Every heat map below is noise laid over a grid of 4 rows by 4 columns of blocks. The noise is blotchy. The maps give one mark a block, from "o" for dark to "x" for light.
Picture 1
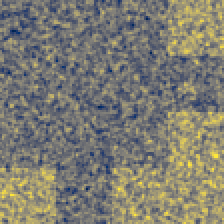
ooox
oooo
ooox
xoxx
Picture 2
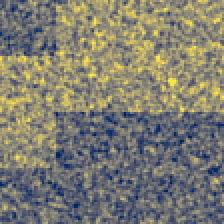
oxxx
xxxx
xooo
oooo
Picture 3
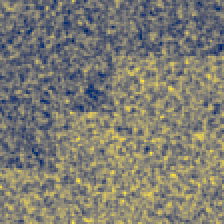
oooo
ooxx
oxxx
xxxx
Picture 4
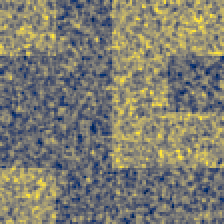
xoxx
ooxo
ooxx
xooo
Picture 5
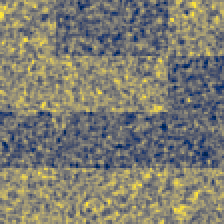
xoox
xxxo
oooo
xxxx
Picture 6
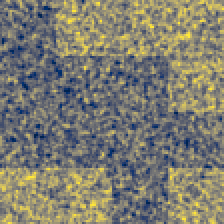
oxxx
ooox
oooo
xxox
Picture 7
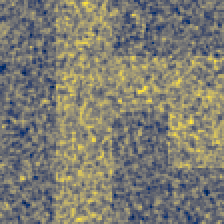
oxoo
oxxx
oxox
oxoo
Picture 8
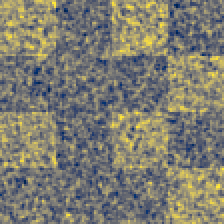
xoxo
ooox
xoxo
ooox
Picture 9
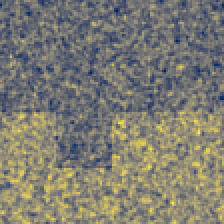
oooo
oooo
xoxx
xxxx
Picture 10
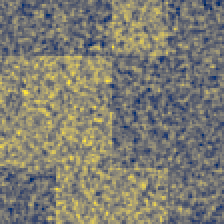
ooxo
xxoo
xxoo
oxxo
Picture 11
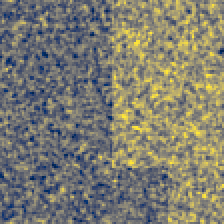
ooxx
ooxx
ooxx
ooox
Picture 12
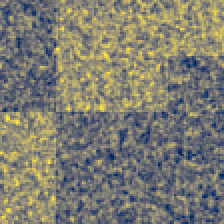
oxxx
oxxo
xooo
xooo
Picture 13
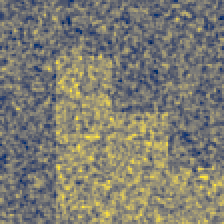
oooo
oxoo
oxxo
oxxx
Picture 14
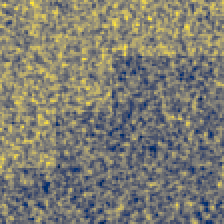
xxxx
xxoo
xooo
oooo
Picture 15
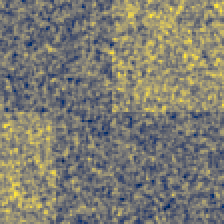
ooxx
ooxx
xooo
xooo
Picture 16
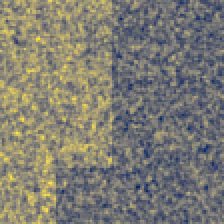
xxoo
xxoo
xxoo
xooo
